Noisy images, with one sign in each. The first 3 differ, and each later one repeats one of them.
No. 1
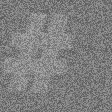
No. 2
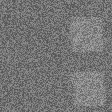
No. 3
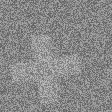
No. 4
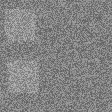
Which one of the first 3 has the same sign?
2
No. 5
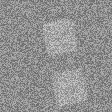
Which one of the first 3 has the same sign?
2
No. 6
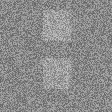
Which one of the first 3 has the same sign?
2
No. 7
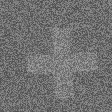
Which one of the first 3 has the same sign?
3
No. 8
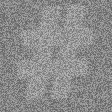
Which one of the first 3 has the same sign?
1
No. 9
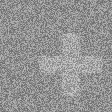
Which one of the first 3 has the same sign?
3
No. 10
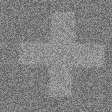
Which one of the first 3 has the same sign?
3
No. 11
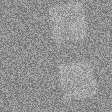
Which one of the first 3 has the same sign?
2
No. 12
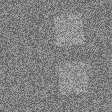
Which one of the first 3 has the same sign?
2
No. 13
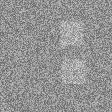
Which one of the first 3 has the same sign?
2
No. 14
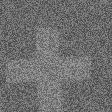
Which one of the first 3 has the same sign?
3
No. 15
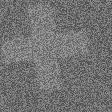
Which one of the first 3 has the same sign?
3
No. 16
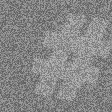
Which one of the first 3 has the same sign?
1
